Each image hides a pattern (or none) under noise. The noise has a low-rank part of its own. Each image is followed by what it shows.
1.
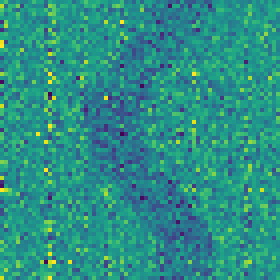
a wavy band
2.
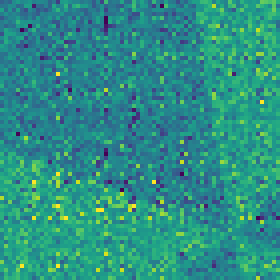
spokes from one point
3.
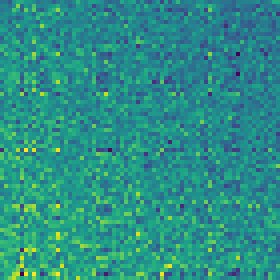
a smooth slope
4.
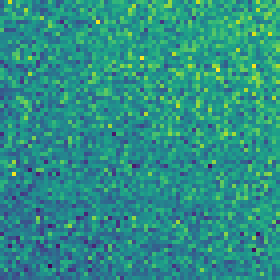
a smooth slope
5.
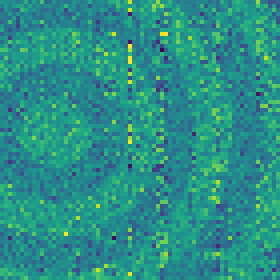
rings round one point
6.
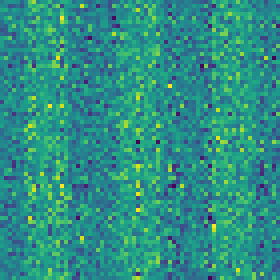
vertical stripes
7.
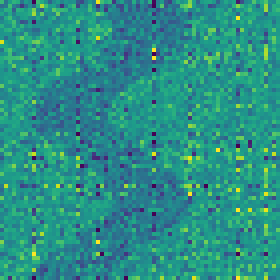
a wavy band
